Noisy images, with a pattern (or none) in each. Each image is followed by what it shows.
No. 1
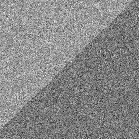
a sharp edge
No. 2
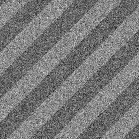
diagonal stripes
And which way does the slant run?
bottom left to top right
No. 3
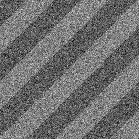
diagonal stripes
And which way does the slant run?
bottom left to top right
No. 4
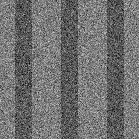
vertical stripes
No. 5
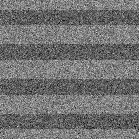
horizontal stripes
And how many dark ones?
4
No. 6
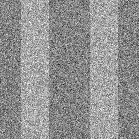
vertical stripes
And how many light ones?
2
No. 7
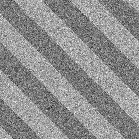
diagonal stripes
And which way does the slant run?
top left to bottom right
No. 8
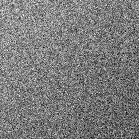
a smooth slope
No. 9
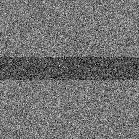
one horizontal stripe
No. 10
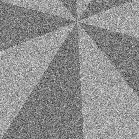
spokes from one point
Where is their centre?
top middle
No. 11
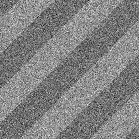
diagonal stripes
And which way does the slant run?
bottom left to top right
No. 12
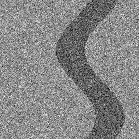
a wavy band
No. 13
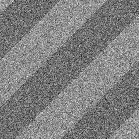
diagonal stripes
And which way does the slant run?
bottom left to top right
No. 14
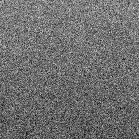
a smooth slope
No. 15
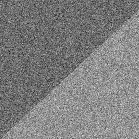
a sharp edge
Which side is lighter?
bottom right
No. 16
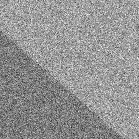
a sharp edge
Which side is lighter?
top right
